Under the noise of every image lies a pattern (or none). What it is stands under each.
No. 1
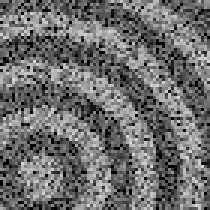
rings round one point
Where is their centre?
bottom left
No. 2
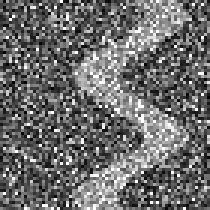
a wavy band
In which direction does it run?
top to bottom
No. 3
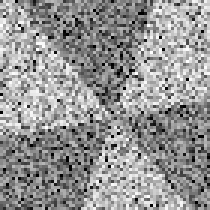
spokes from one point
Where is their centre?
centre
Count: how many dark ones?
3
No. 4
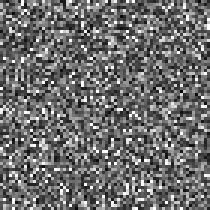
only noise
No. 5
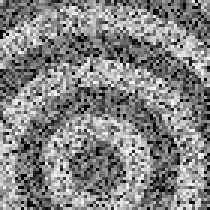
rings round one point
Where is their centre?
bottom middle
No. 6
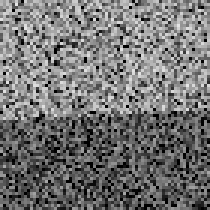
a sharp edge
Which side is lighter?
top
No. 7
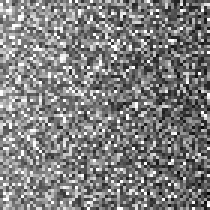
a smooth slope
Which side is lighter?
left
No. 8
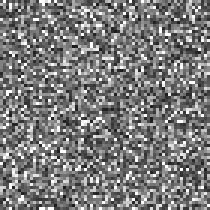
only noise
